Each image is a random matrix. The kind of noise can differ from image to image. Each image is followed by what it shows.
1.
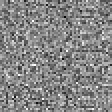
low rank plus noise
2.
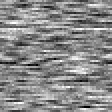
streaked along the rows
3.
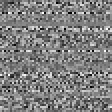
rows of uneven size
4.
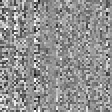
columns of uneven size
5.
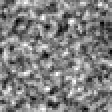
blotchy
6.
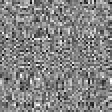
low rank plus noise
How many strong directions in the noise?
three or four
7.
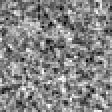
blotchy
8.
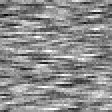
streaked along the rows
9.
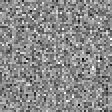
independent entries
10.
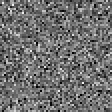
independent entries
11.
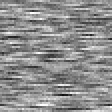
streaked along the rows
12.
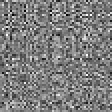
low rank plus noise
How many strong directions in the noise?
three or four
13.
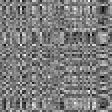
low rank plus noise
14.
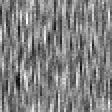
streaked along the columns
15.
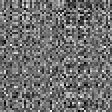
low rank plus noise
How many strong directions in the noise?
two
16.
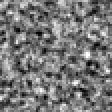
blotchy
